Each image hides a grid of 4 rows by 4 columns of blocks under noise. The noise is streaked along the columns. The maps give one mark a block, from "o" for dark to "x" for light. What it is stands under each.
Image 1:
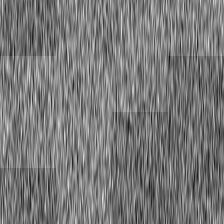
o x x x
x x x o
x x o o
o x o o
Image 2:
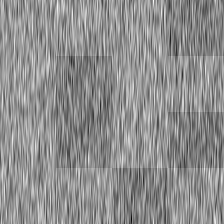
x x x o
x o x x
x o x o
x x o x
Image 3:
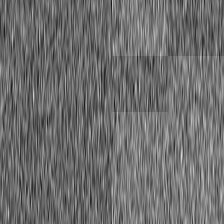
o o x o
o o o x
o o x x
o o x x
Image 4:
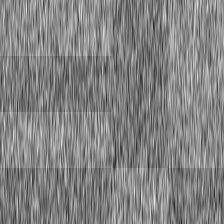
x x o x
o o o x
x x o x
o o x o
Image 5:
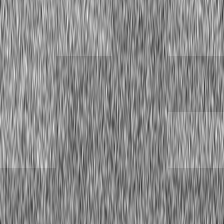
x x o x
x o o o
x o o x
o o o o
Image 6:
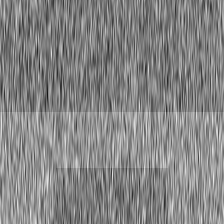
o o o o
o o o o
x x x x
x o o x
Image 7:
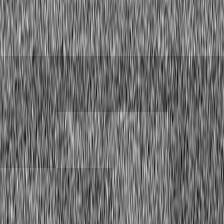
x x x x
o o o o
o x x o
x o x o
